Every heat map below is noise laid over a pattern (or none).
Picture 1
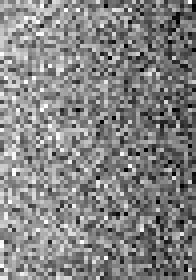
a smooth slope
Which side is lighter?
left
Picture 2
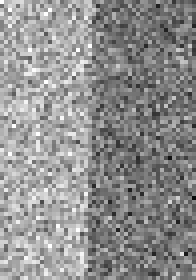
a sharp edge
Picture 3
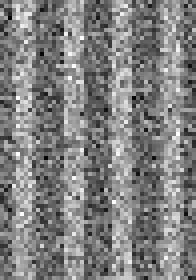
vertical stripes
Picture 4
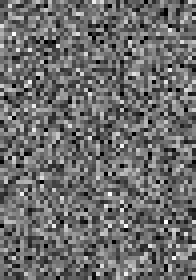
only noise
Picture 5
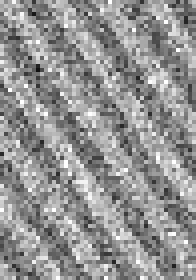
diagonal stripes
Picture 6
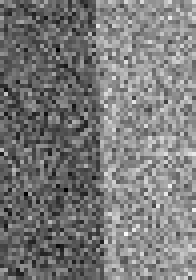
a sharp edge
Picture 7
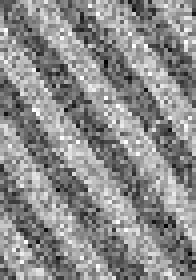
diagonal stripes
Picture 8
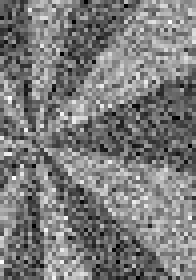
spokes from one point
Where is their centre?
middle left
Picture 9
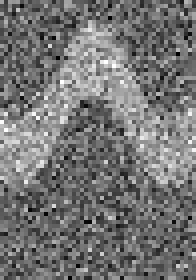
a wavy band
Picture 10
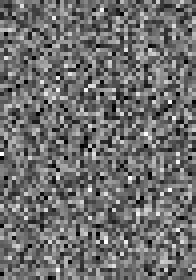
only noise
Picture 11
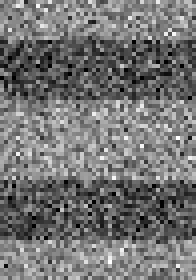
horizontal stripes
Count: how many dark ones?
2
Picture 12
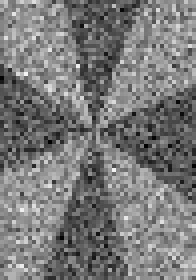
spokes from one point
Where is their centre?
centre
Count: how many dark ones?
4
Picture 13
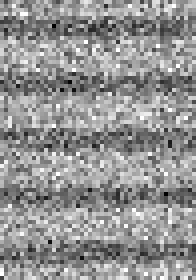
horizontal stripes
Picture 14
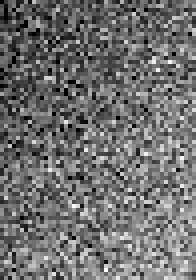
a smooth slope
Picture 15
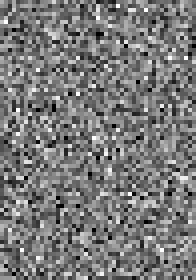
only noise
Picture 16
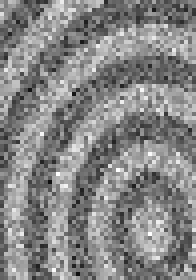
rings round one point
